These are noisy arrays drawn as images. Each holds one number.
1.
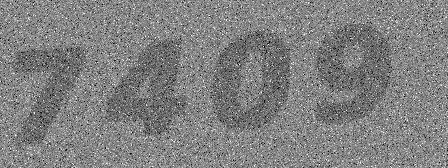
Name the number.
7409
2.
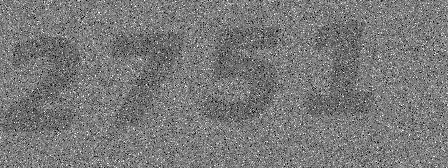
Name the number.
2751
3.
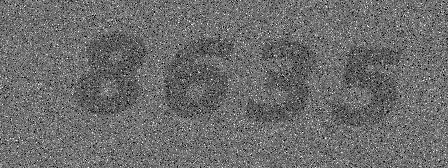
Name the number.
8635
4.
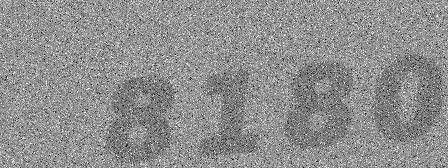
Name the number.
8180
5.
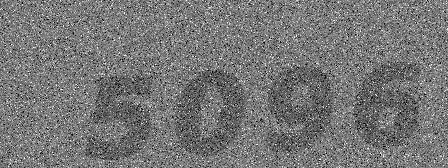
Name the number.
5096
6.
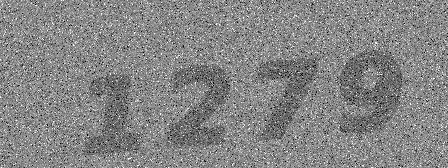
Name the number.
1279
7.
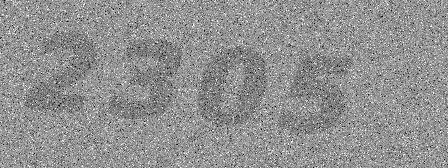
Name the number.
2305
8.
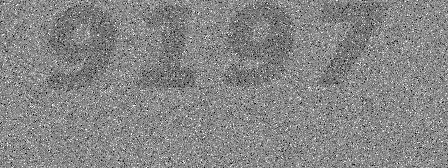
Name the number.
9197
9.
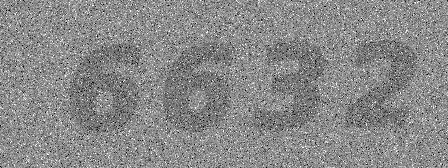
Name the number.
6632
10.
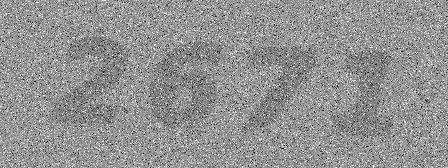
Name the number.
2671
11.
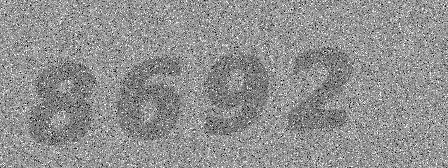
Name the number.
8692
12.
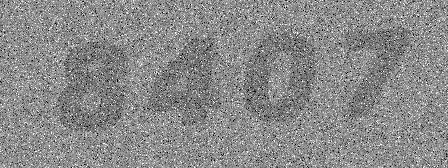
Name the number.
8407
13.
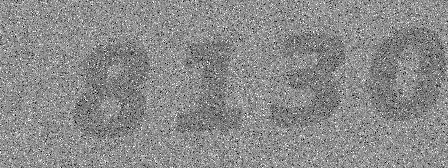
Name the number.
8130
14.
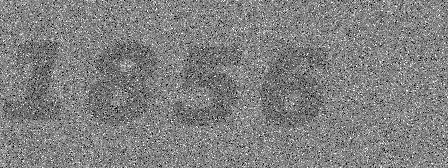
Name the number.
1856
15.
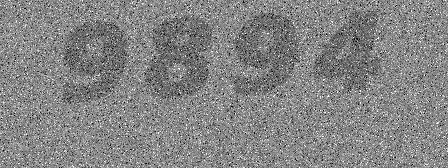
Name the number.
9894
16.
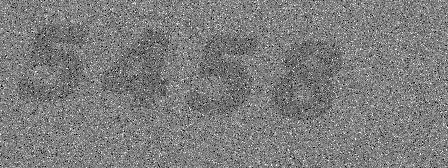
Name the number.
5458
